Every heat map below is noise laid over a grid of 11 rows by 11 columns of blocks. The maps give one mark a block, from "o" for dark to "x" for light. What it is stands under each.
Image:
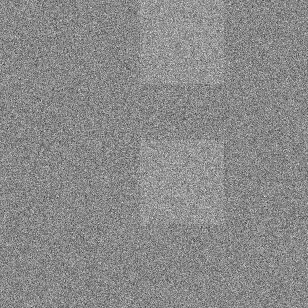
o o o o o x x x o o o
o o o o o x x x o o o
o o o o o x x x o o o
o o o o o o o o o o o
o o o o o o o o o o o
o o o o o x x x o o o
o o o o o x x x o o o
o o o o o x x x o o o
o o o o o o o o o o o
o o o o o o o o o o o
o o o o o o o o o o o
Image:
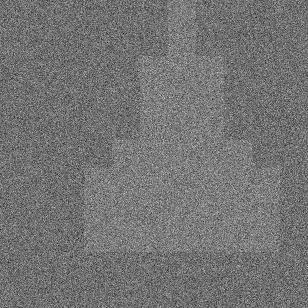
o o o o o o x o o o o
o o o o o o x o o o o
o o o o o x x x o o o
o o o o o x x x o o o
o o o o o x x x o o o
o o o o x x x x x o o
o o o x x x x x x x o
o o o x x x x x x x o
o o o x x x x x x x o
o o o o o o o o o o o
o o o o o o o o o o o
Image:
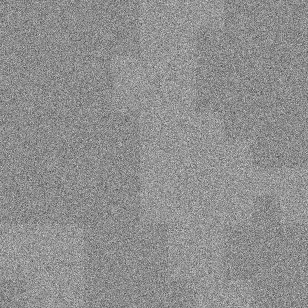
o o o o o x x x o o o
o o o o o x x o o o o
o o o o x x x o o o o
o o o o x x x o o o o
o o o o o x x x o o o
o o o o o x x x x o o
o o o o o x x x x x x
o o o o o x x x x o x
x x x o o o x x o o o
x x x o o o x x o o o
o x x o o o o x x o o
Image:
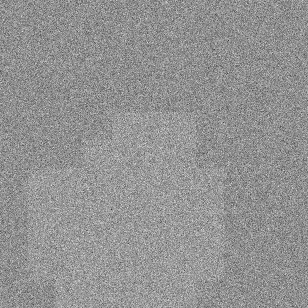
o o o o o o o o o o o
o o o o o o o o o o o
o o o o o o o o o o o
o o o o o o o o o o o
o o o o x x x o o o o
o o o x x x x o o o o
o x x x x x x x o o o
o x x x x x x x o o o
o x x x x x x x o o o
o x x x x x x x o o o
o o x x x x x o o o o
